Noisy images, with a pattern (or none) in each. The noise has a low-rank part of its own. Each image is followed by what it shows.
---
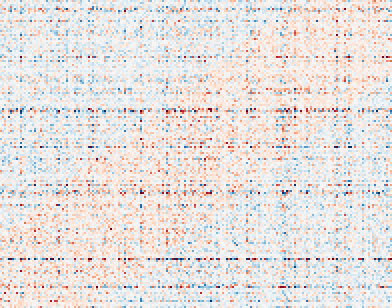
a diagonal band
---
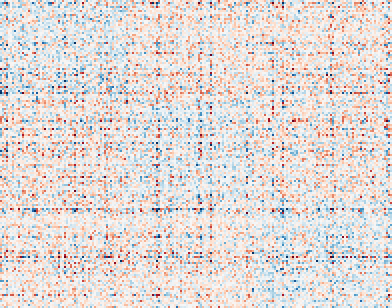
blocks along the diagonal
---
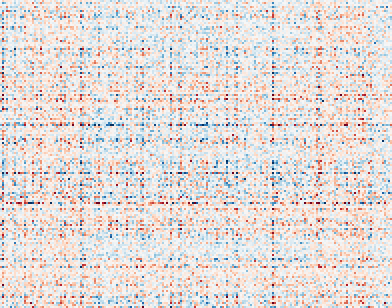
bands of rows crossing bands of columns
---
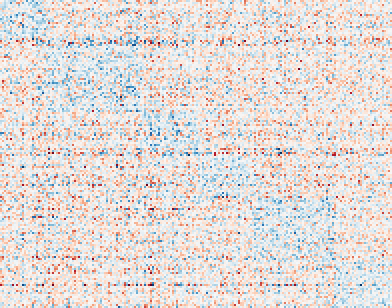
blocks along the diagonal
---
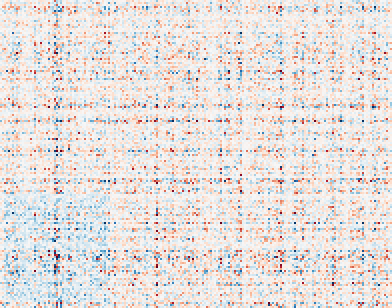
one block
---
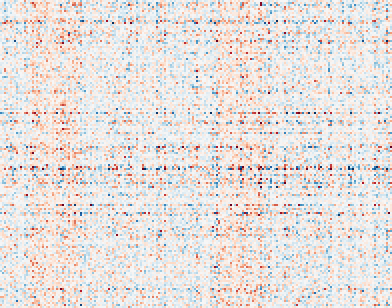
bands of columns
